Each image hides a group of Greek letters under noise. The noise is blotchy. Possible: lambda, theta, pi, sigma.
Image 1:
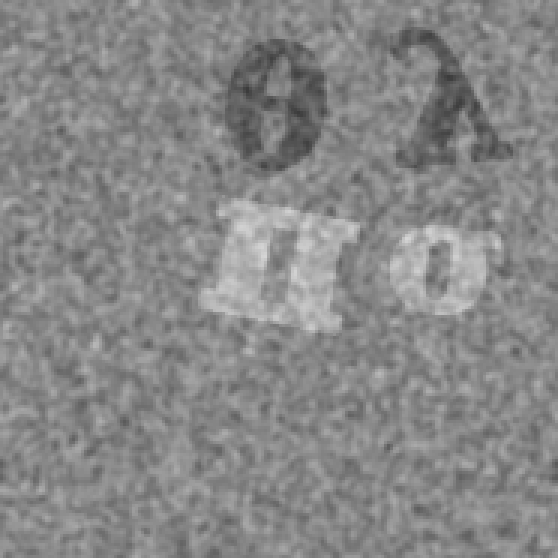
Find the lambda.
top right
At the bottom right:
nothing
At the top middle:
theta
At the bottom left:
nothing
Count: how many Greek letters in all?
4
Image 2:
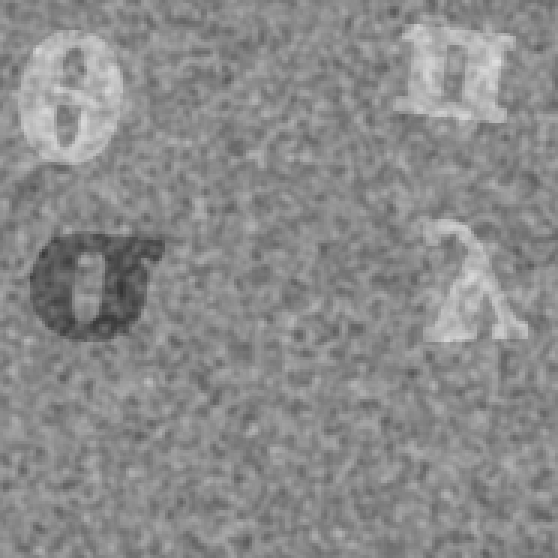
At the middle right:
lambda
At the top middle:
nothing
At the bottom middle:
nothing
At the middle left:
sigma
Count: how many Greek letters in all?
4
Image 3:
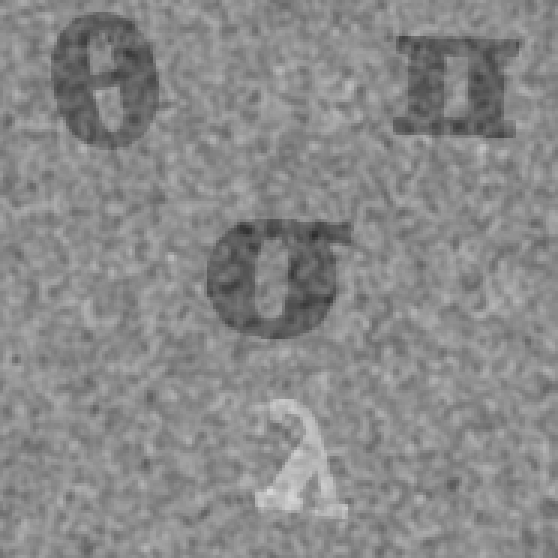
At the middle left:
nothing
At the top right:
pi
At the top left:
theta
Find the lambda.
bottom middle
